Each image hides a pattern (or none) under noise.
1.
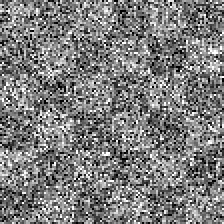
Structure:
a checkerboard
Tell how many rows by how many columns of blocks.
6 by 6
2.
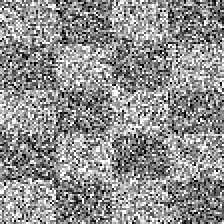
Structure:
a checkerboard
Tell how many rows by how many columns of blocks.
5 by 4
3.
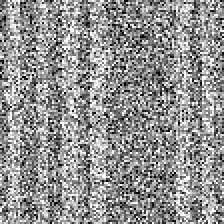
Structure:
bands of columns
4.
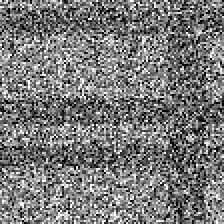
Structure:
bands of rows crossing bands of columns
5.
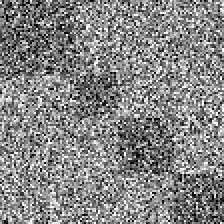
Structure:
blocks along the diagonal
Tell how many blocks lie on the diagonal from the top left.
4
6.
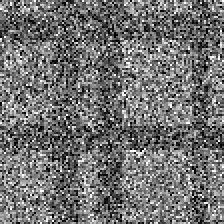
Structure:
bands of rows crossing bands of columns
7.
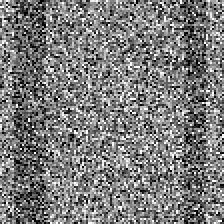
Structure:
bands of columns
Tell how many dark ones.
2
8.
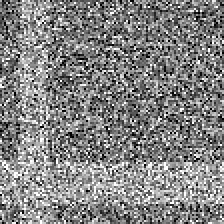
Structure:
bands of rows crossing bands of columns
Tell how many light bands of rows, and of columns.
1 and 1
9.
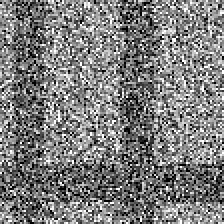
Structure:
bands of rows crossing bands of columns
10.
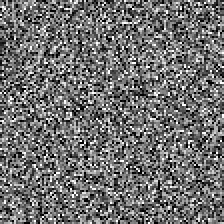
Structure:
only noise
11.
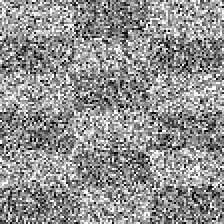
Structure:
a checkerboard
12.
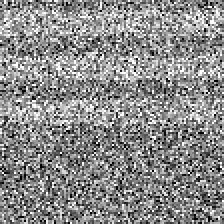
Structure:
bands of rows
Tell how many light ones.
3
